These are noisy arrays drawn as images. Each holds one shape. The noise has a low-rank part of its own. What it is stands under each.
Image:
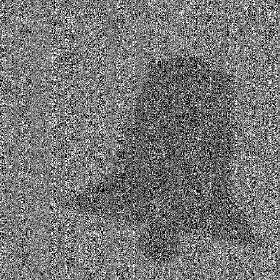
bell
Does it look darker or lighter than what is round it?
darker
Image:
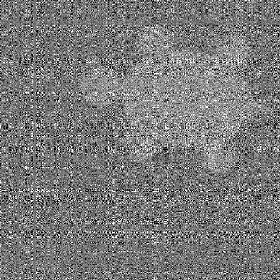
turtle
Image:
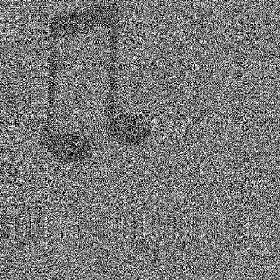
pair of musical notes
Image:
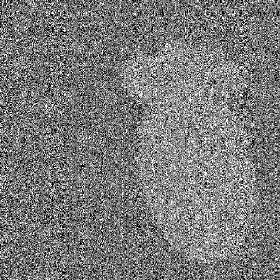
footprint
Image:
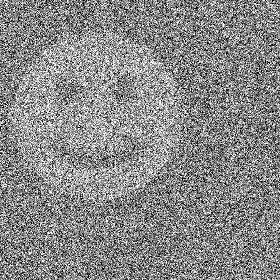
smiling face
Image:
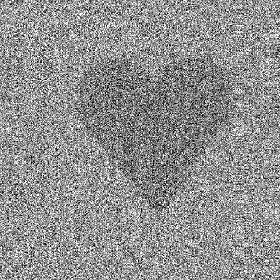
heart
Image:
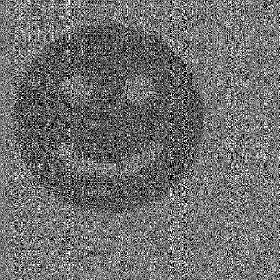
smiling face
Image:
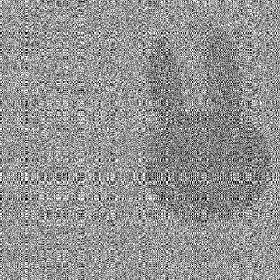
rabbit's head
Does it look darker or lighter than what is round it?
darker
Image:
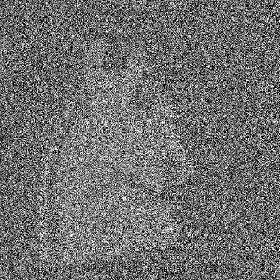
chess knight
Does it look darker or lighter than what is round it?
lighter
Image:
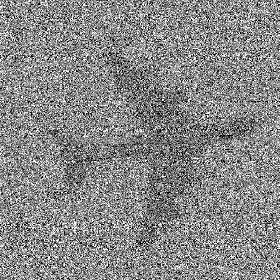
airplane
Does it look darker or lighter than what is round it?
darker
